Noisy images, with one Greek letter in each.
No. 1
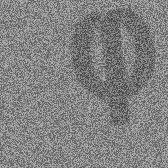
dark phi
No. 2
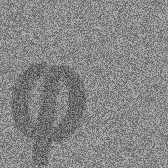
dark phi
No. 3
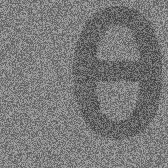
dark theta
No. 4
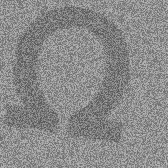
dark omega
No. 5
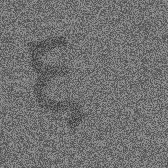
dark xi
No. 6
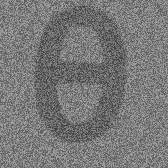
dark theta
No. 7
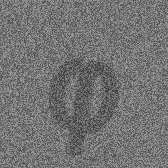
dark phi
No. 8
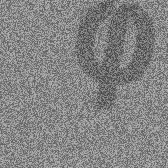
dark phi
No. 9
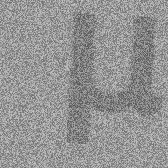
dark mu
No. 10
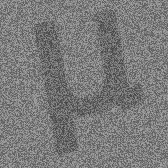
dark mu
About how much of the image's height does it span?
nearly all
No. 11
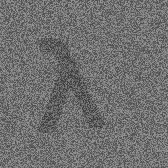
dark lambda
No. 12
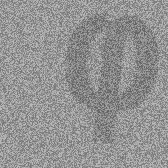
dark phi
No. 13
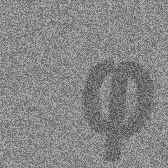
dark phi
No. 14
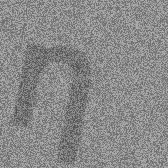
dark eta
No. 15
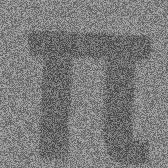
dark pi
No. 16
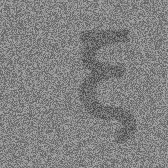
dark xi
